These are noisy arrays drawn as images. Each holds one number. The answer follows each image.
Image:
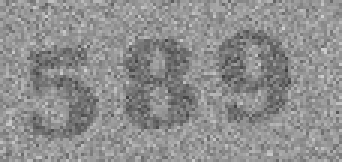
589
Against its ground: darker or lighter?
darker
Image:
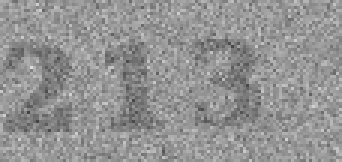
213
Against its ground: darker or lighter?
darker
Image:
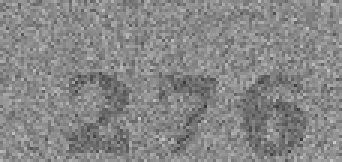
276
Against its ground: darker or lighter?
darker
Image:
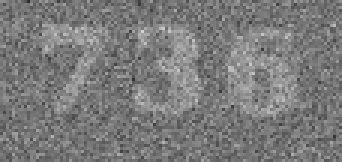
736
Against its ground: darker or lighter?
lighter
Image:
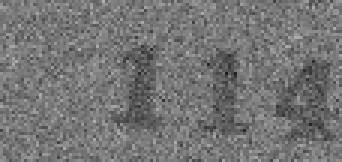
114
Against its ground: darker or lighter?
darker
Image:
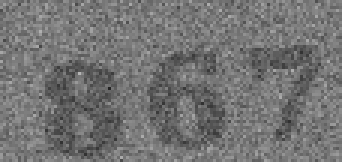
867
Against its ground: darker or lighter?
darker
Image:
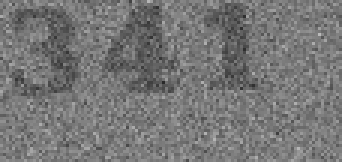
341
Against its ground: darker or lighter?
darker
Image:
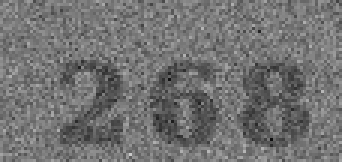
268
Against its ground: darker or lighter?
darker
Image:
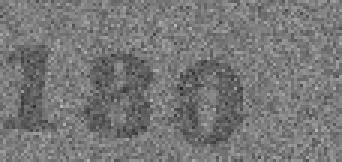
180
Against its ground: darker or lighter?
darker
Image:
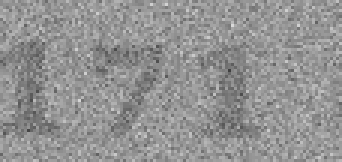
171
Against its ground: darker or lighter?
darker
